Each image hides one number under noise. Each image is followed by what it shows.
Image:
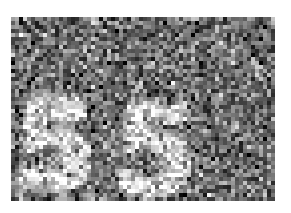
55
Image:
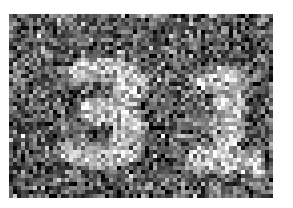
31
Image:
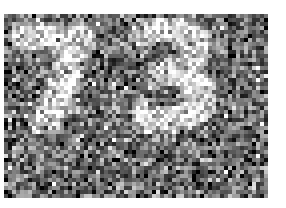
73
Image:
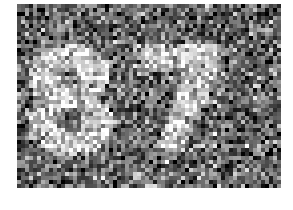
87
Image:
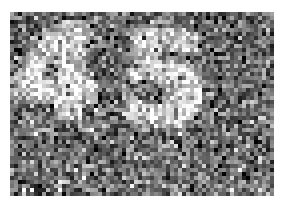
45
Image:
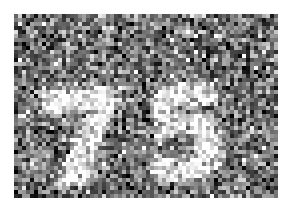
75
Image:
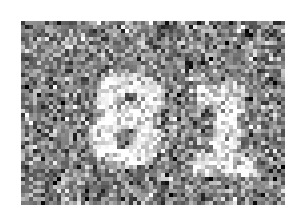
81
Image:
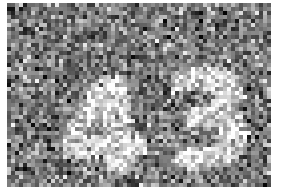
43
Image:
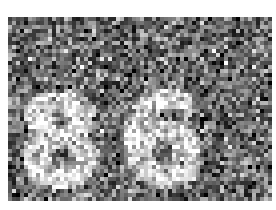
86
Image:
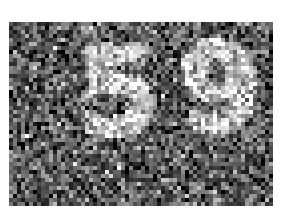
59
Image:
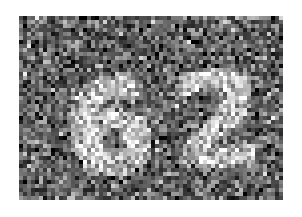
62
